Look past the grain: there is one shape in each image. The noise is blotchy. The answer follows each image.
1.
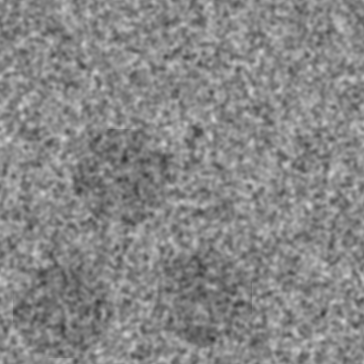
three dots
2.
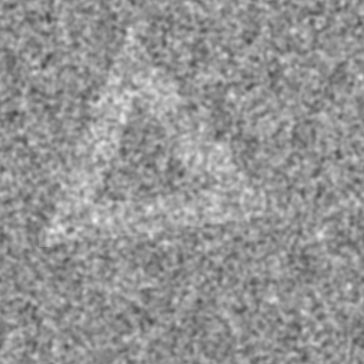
triangle frame
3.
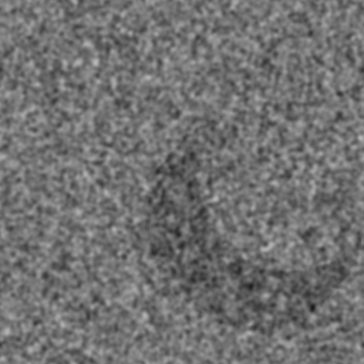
crescent
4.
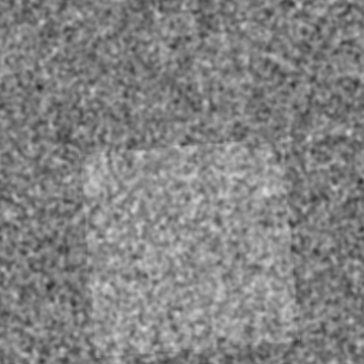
square
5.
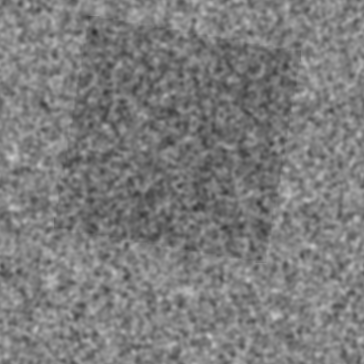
square
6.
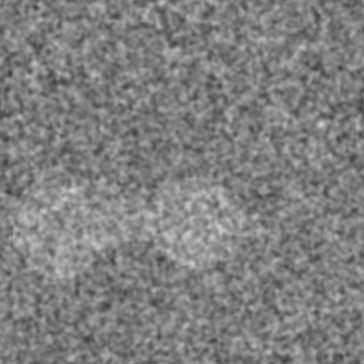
dumbbell
